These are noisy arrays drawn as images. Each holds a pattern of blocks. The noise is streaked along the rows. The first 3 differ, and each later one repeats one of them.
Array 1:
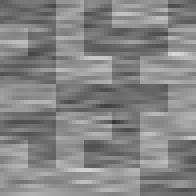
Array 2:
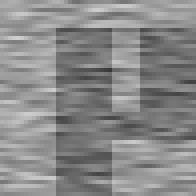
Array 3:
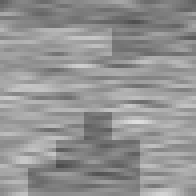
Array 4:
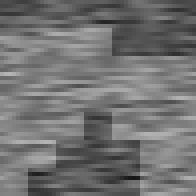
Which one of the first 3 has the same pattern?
3
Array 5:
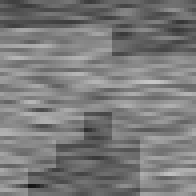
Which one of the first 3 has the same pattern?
3
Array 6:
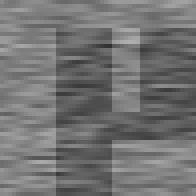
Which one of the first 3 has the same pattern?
2
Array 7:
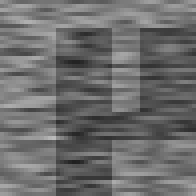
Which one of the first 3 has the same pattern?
2
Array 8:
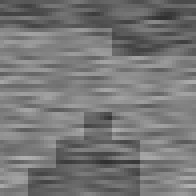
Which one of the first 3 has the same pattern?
3
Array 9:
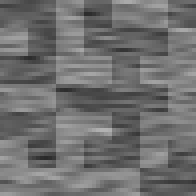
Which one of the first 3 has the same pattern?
1
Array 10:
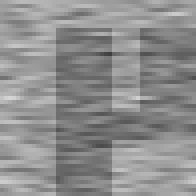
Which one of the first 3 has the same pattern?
2
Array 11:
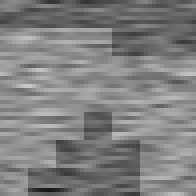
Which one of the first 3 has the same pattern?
3
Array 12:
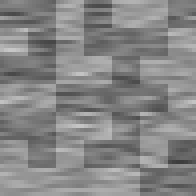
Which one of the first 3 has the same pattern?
1
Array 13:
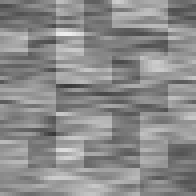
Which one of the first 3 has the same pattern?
1
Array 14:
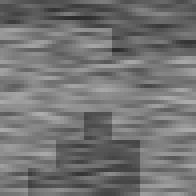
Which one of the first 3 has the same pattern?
3
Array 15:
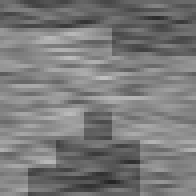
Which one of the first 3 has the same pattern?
3
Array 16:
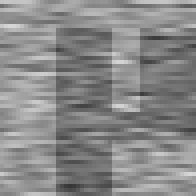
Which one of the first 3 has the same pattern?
2
